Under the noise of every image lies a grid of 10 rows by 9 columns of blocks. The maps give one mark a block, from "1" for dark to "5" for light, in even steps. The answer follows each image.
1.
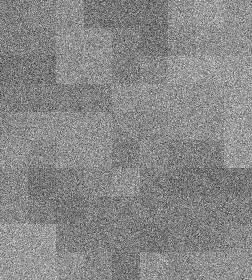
2 3 4 1 1 1 4 5 4
2 2 4 4 2 1 3 4 4
1 1 4 4 2 3 5 5 5
2 2 2 2 4 4 4 4 5
3 4 4 4 3 3 4 4 5
4 3 4 4 2 3 2 2 5
3 1 2 3 4 2 1 1 1
3 2 1 2 2 2 2 2 2
5 5 2 2 2 1 2 2 3
5 5 4 3 1 4 3 4 4
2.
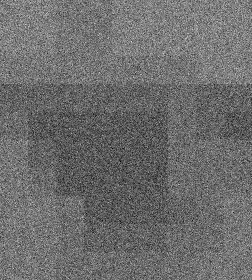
5 5 4 4 5 5 5 5 5
5 5 4 4 5 5 5 5 5
4 4 4 4 4 4 4 5 5
2 2 2 2 2 2 3 2 2
3 1 1 1 1 1 3 2 1
4 2 1 1 1 1 3 3 3
4 3 1 1 1 1 3 3 3
4 4 3 1 1 1 2 3 4
4 4 3 2 2 2 3 3 4
4 4 3 3 3 3 3 4 4
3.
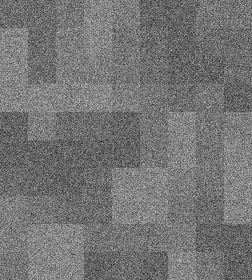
2 2 3 5 4 1 1 3 3
5 2 4 5 3 2 1 2 2
5 2 4 4 3 2 1 1 2
5 5 5 5 4 3 2 3 1
1 4 2 2 1 3 5 3 4
1 1 1 1 1 3 5 3 5
2 1 1 2 5 5 4 3 5
4 3 2 2 5 5 3 2 5
4 5 5 3 3 3 4 1 1
3 5 5 1 2 1 5 3 1
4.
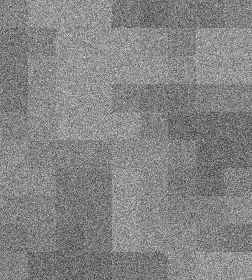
3 5 5 5 2 1 2 2 3
2 3 5 5 5 4 3 5 5
2 4 5 5 5 5 4 5 5
2 4 5 5 3 2 2 3 3
3 4 5 5 5 3 1 1 1
4 3 3 3 4 4 3 1 1
4 4 2 2 5 4 2 1 3
3 3 2 2 5 4 3 3 4
2 3 1 2 5 4 4 3 2
3 1 1 1 2 2 4 5 5
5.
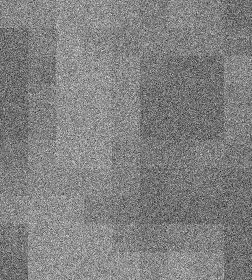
4 4 5 5 4 3 4 3 1
1 3 5 4 3 3 3 3 2
1 2 5 5 4 2 1 1 4
1 3 5 5 4 1 1 1 3
1 3 5 5 4 1 1 1 3
2 4 5 5 3 2 2 3 2
3 4 4 4 3 1 2 2 1
4 5 5 3 2 1 1 1 1
2 5 5 5 3 2 3 3 1
1 5 5 5 5 4 5 4 1
